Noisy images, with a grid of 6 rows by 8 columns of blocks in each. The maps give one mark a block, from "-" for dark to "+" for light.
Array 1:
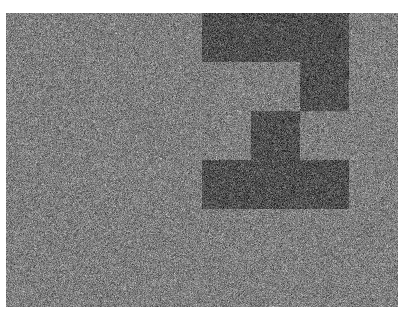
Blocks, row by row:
+ + + + - - - +
+ + + + + + - +
+ + + + + - + +
+ + + + - - - +
+ + + + + + + +
+ + + + + + + +
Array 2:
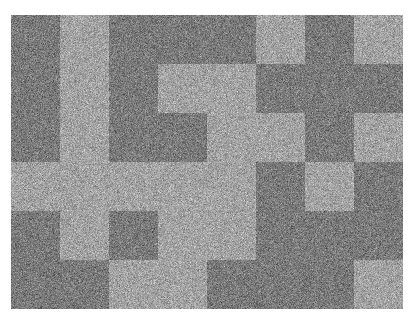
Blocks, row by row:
- + - - - + - +
- + - + + - - -
- + - - + + - +
+ + + + + - + -
- + - + + - - -
- - + + - - - +
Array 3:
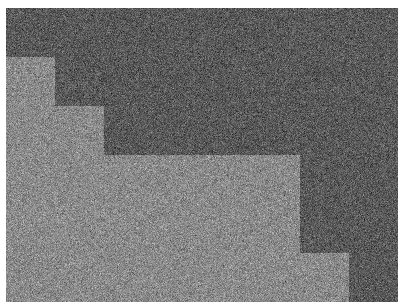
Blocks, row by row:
- - - - - - - -
+ - - - - - - -
+ + - - - - - -
+ + + + + + - -
+ + + + + + - -
+ + + + + + + -
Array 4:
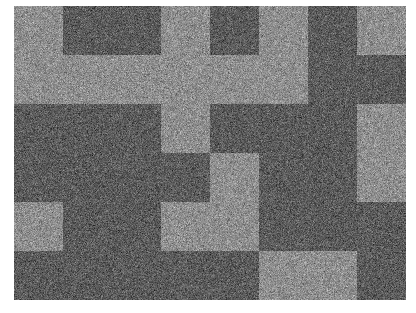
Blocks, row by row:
+ - - + - + - +
+ + + + + + - -
- - - + - - - +
- - - - + - - +
+ - - + + - - -
- - - - - + + -
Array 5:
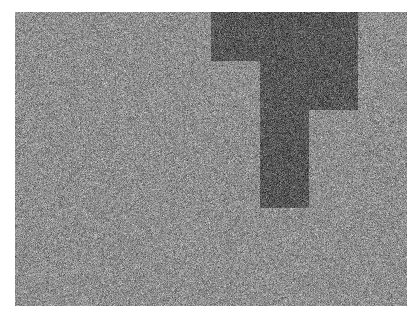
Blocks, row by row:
+ + + + - - - +
+ + + + + - - +
+ + + + + - + +
+ + + + + - + +
+ + + + + + + +
+ + + + + + + +
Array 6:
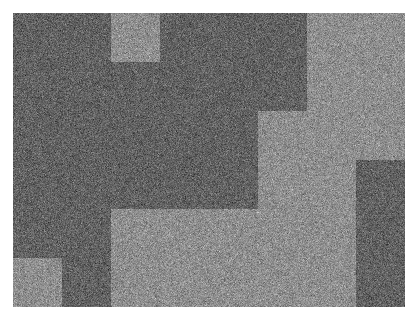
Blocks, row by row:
- - + - - - + +
- - - - - - + +
- - - - - + + +
- - - - - + + -
- - + + + + + -
+ - + + + + + -
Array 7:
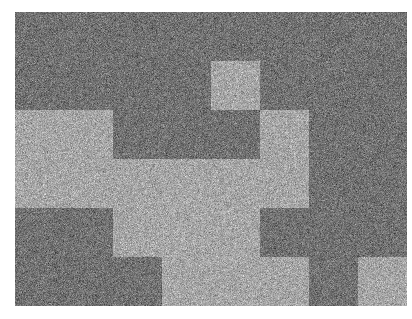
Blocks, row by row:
- - - - - - - -
- - - - + - - -
+ + - - - + - -
+ + + + + + - -
- - + + + - - -
- - - + + + - +
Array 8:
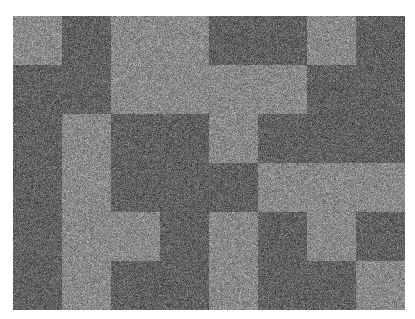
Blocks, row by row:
+ - + + - - + -
- - + + + + - -
- + - - + - - -
- + - - - + + +
- + + - + - + -
- + - - + - - +
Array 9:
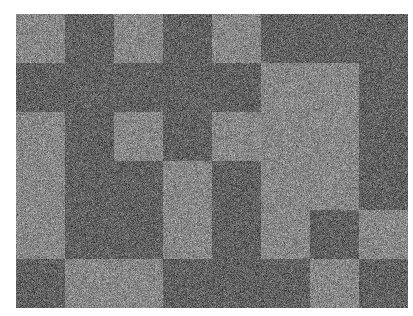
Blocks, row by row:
+ - + - + - - -
- - - - - + + -
+ - + - + + + -
+ - - + - + + -
+ - - + - + - +
- + + - - - + -
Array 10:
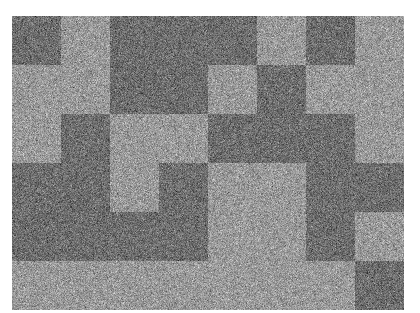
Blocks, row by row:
- + - - - + - +
+ + - - + - + +
+ - + + - - - +
- - + - + + - -
- - - - + + - +
+ + + + + + + -
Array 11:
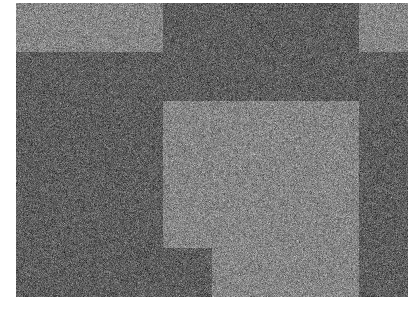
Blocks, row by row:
+ + + - - - - +
- - - - - - - -
- - - + + + + -
- - - + + + + -
- - - + + + + -
- - - - + + + -
